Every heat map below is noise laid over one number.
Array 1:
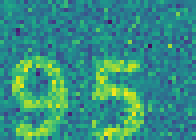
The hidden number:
95
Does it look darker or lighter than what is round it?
lighter
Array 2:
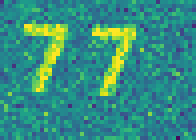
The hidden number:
77
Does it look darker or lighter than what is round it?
lighter
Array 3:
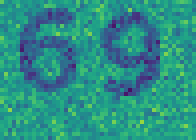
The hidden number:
69
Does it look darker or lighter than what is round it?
darker
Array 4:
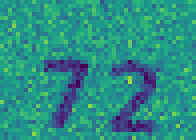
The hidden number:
72
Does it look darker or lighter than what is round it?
darker
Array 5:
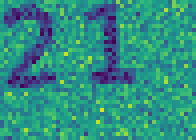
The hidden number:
21
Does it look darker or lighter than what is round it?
darker
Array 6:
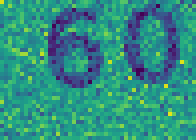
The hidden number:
60
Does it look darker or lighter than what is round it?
darker
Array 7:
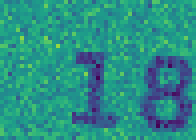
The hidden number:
18
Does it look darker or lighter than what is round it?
darker
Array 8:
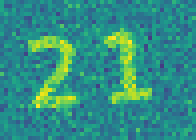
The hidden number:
21
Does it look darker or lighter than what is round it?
lighter
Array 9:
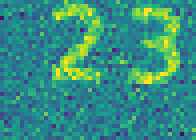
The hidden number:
23
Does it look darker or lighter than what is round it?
lighter
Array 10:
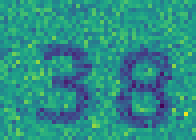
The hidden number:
38
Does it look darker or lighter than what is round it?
darker
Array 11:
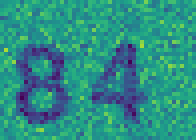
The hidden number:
84
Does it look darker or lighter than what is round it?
darker
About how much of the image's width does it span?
two thirds
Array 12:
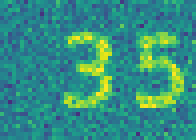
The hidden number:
35
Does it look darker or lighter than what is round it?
lighter
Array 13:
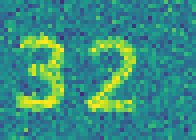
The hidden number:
32
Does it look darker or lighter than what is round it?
lighter
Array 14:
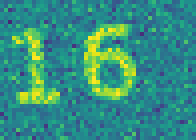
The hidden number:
16
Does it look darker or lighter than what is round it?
lighter
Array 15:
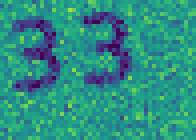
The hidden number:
33
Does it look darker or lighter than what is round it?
darker
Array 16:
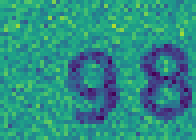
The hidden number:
98
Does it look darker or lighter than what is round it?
darker
